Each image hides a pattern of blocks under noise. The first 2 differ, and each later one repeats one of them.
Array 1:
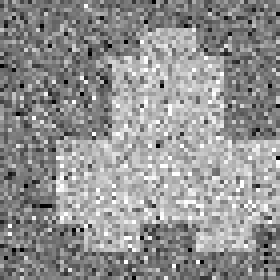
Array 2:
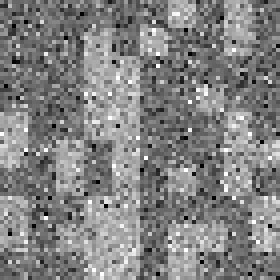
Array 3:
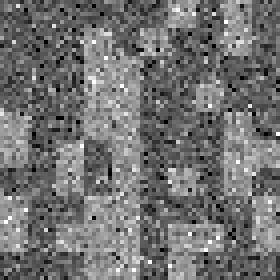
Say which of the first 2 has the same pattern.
2
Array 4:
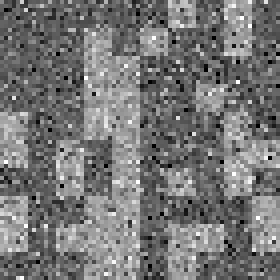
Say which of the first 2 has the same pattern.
2
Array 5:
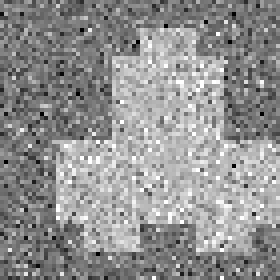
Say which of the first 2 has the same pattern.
1
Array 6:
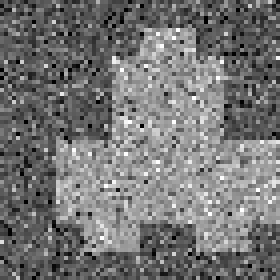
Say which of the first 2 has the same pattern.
1
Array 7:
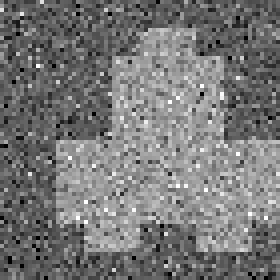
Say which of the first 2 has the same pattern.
1
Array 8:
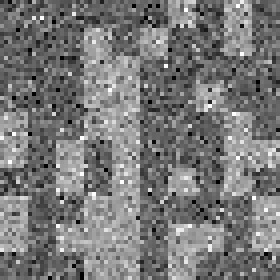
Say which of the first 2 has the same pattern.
2
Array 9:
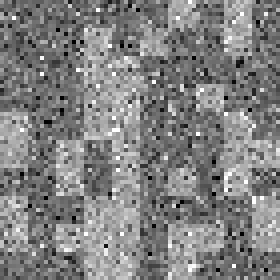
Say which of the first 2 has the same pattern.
2
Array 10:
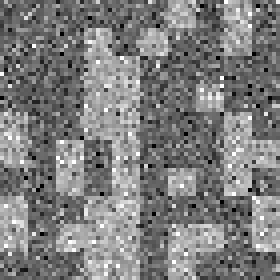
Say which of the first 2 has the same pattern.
2
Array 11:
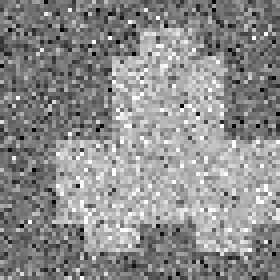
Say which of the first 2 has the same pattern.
1
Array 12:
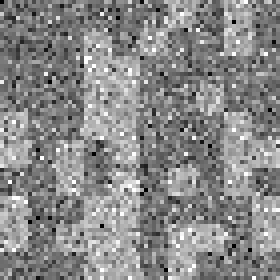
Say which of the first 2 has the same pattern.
2
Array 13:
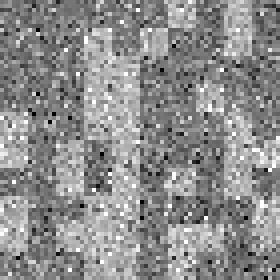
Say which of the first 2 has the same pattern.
2
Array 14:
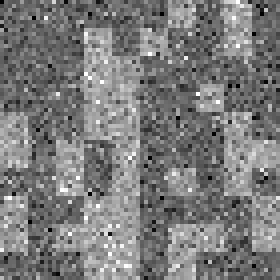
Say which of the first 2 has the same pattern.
2
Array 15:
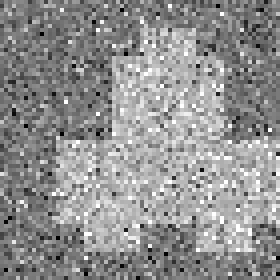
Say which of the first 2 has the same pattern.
1
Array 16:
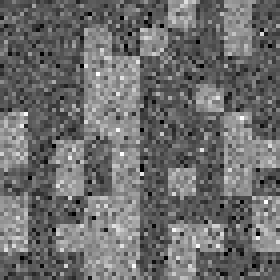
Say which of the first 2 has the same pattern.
2
